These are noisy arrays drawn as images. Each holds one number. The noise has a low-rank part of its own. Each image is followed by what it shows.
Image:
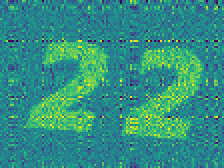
22
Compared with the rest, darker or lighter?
lighter
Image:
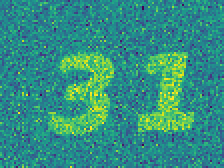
31
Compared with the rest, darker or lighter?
lighter
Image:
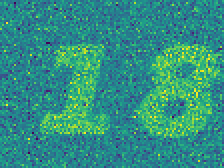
18
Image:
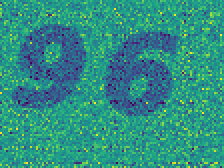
96
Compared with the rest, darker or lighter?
darker
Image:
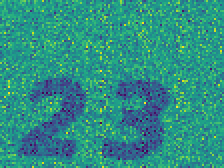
23
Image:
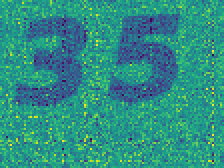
35
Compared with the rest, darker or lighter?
darker
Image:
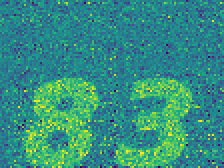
83
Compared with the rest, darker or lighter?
lighter
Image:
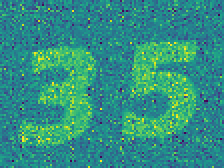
35
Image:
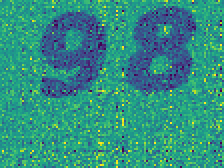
98
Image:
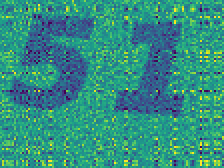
51
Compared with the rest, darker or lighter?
darker
